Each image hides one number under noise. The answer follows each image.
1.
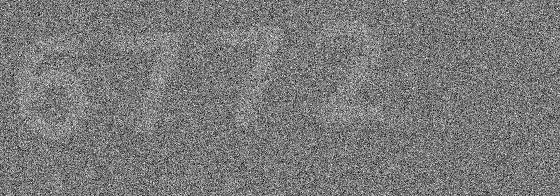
6772
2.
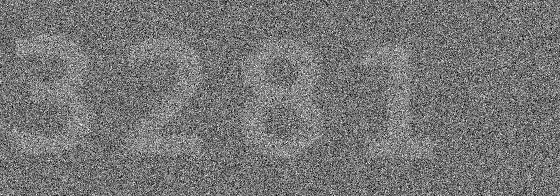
3281
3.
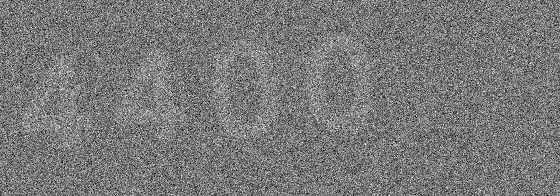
4400
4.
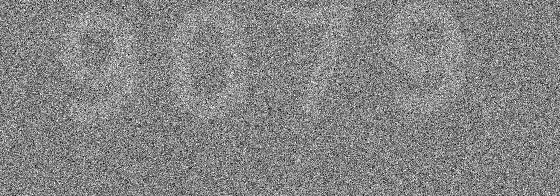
9079
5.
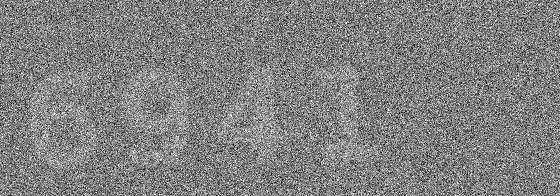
6941
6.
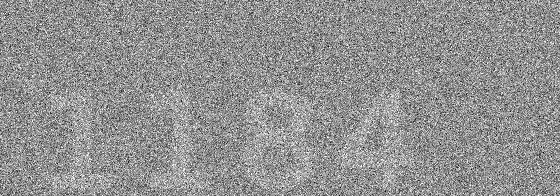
1184
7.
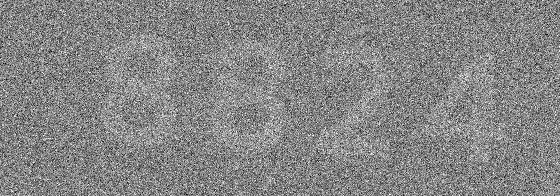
8824
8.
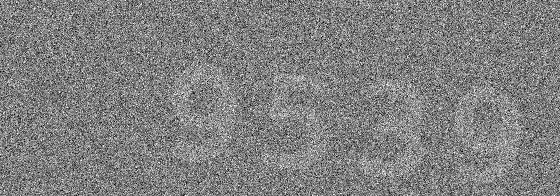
9539
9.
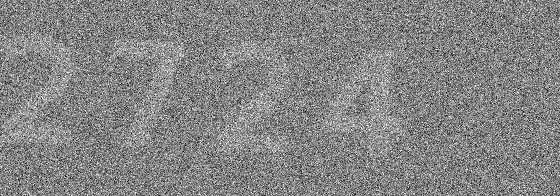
2724
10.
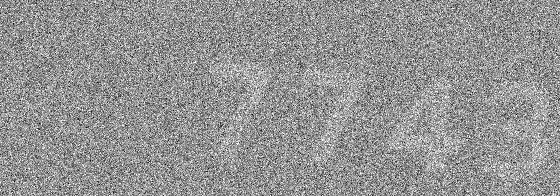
7743
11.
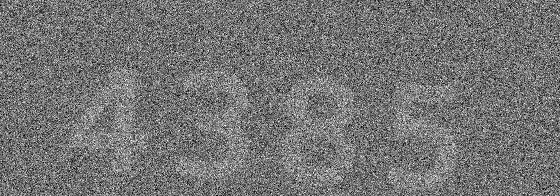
4385
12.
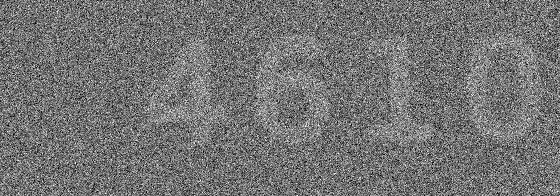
4610
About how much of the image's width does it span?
two thirds
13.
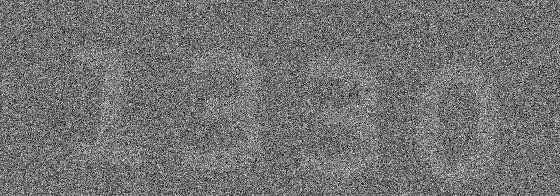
1330
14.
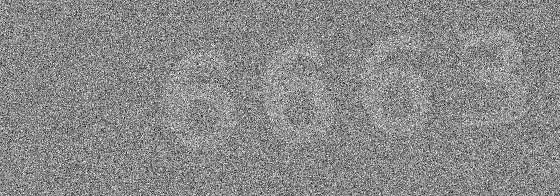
6663
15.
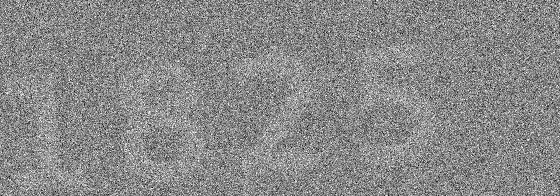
1825
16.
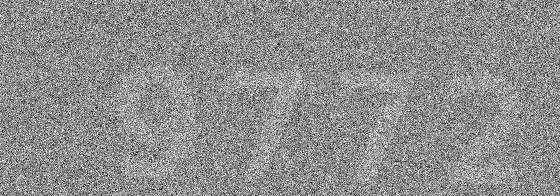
9772
